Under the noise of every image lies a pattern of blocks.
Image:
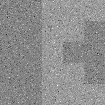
top and bottom mirror each other
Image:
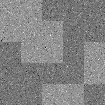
mirrored about the diagonal from the top left
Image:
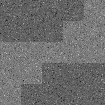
the same after a half turn
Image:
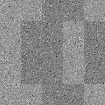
top and bottom mirror each other
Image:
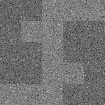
the same after a half turn
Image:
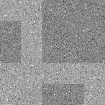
mirrored about the diagonal from the bottom left
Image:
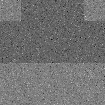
left and right mirror each other
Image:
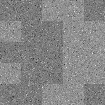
top and bottom mirror each other
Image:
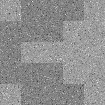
top and bottom mirror each other
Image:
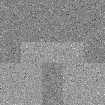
left and right mirror each other
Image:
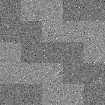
the same after a half turn
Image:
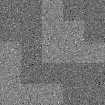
mirrored about the diagonal from the bottom left
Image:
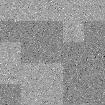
no symmetry
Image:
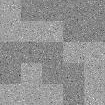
no symmetry
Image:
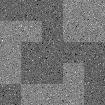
mirrored about the diagonal from the bottom left
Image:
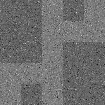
the same after a half turn
